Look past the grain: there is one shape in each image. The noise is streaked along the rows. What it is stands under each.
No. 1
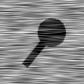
dark lollipop
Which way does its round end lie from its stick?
up and right
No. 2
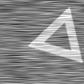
light triangle frame
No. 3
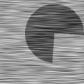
dark disc with a wedge cut out
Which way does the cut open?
down and right
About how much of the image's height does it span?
two thirds
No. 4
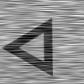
dark triangle frame
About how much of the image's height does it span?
two thirds
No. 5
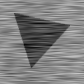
dark triangle
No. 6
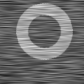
light ring
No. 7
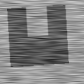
dark square with a notch
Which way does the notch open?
up
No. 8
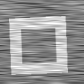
light square frame
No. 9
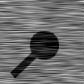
dark lollipop
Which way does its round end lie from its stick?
up and right
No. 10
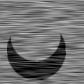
dark crescent
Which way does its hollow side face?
up
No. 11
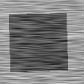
dark square
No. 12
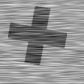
dark cross
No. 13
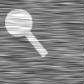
light lollipop
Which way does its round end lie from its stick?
up and left
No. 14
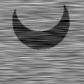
dark crescent
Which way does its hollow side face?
up
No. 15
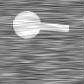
light lollipop
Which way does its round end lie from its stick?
left
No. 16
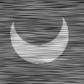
light crescent
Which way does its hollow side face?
up
